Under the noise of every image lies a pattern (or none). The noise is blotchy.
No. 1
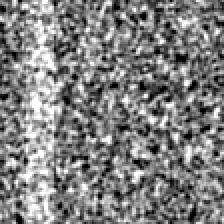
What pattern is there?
one vertical stripe
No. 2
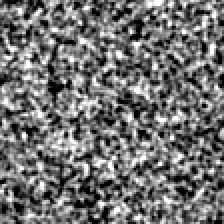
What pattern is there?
only noise
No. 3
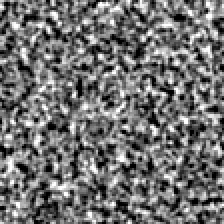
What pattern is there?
only noise
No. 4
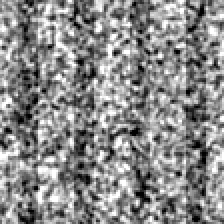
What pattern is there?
vertical stripes
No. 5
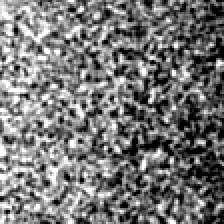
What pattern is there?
a smooth slope
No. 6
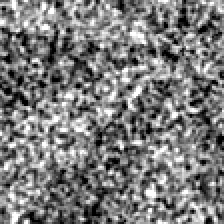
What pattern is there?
spokes from one point
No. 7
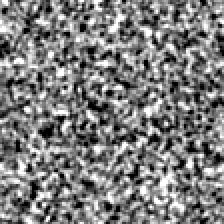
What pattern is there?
only noise
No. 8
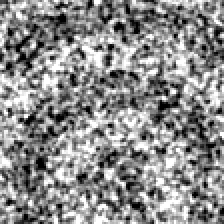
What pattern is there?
rings round one point
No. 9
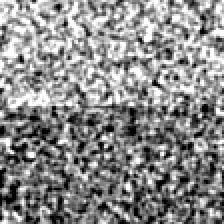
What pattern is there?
a sharp edge
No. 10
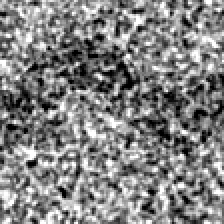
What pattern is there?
a wavy band
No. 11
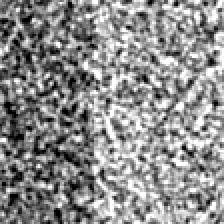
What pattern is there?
a sharp edge
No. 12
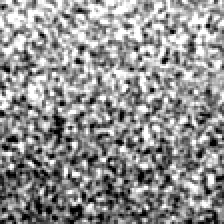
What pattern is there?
a smooth slope
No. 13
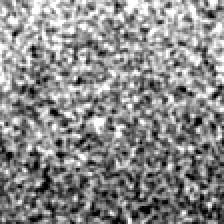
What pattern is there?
a smooth slope
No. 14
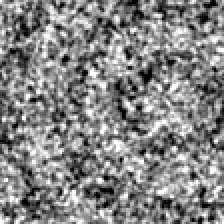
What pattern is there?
rings round one point
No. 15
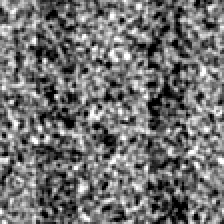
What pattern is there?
vertical stripes
